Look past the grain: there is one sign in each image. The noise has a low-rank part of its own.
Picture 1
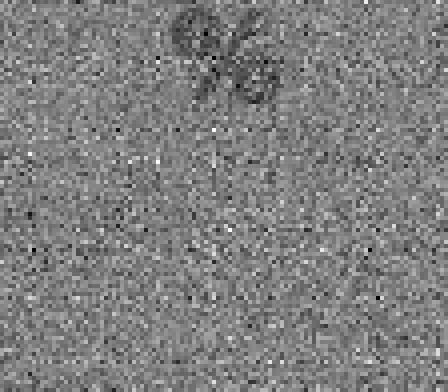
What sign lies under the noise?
percent sign
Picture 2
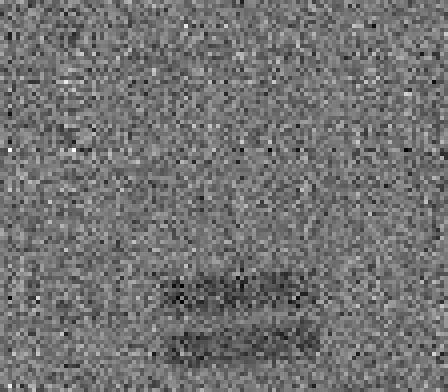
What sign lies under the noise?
equals sign
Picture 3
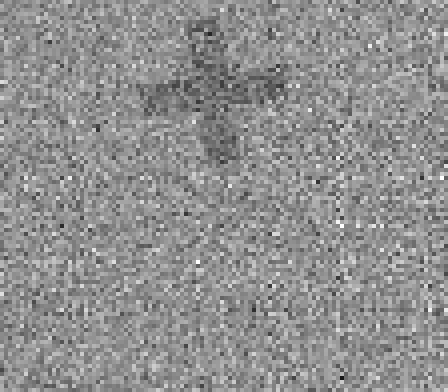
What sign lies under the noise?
plus sign
